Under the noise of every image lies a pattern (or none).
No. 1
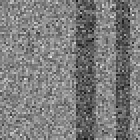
bands of columns
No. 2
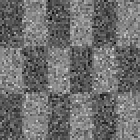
a checkerboard
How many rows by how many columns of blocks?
3 by 6
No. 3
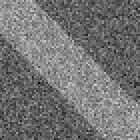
a diagonal band
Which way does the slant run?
top left to bottom right
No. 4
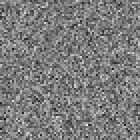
only noise
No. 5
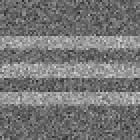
bands of rows
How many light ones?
3
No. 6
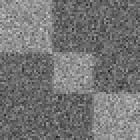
blocks along the diagonal
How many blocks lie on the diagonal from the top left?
3
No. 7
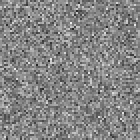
only noise
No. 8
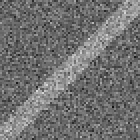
a diagonal band
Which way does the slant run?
bottom left to top right
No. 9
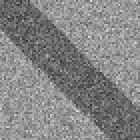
a diagonal band
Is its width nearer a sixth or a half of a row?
a half
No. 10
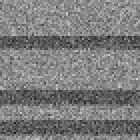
bands of rows
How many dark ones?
3
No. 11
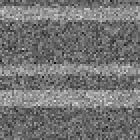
bands of rows
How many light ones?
3
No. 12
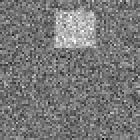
one block
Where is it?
top middle
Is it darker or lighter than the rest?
lighter
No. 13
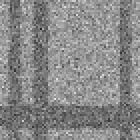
bands of rows crossing bands of columns
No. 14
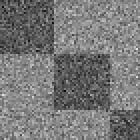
blocks along the diagonal
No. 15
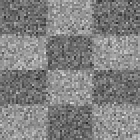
a checkerboard
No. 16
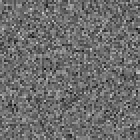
only noise
